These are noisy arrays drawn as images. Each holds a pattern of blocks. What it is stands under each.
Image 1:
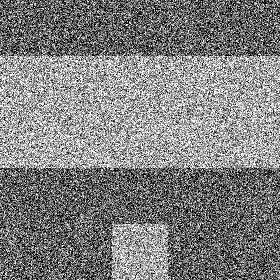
left and right mirror each other
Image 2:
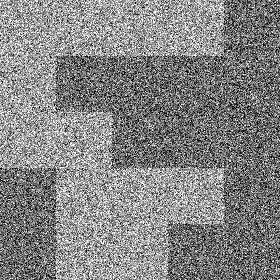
no symmetry
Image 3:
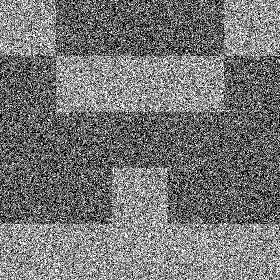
left and right mirror each other
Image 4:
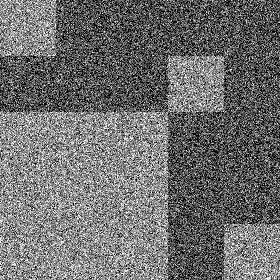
mirrored about the diagonal from the bottom left
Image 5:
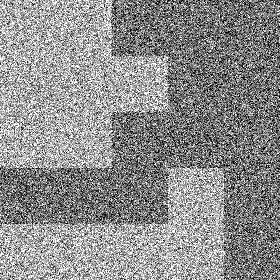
no symmetry
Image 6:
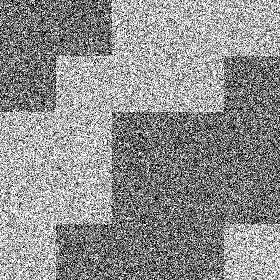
mirrored about the diagonal from the top left
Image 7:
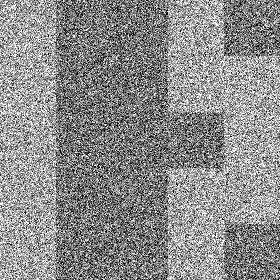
top and bottom mirror each other
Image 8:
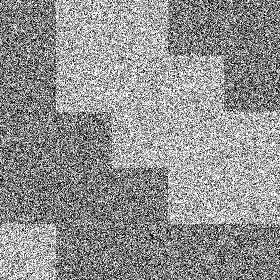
mirrored about the diagonal from the bottom left
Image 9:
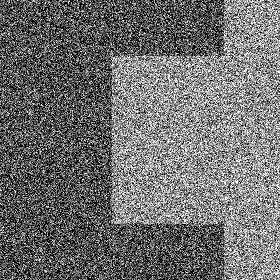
top and bottom mirror each other
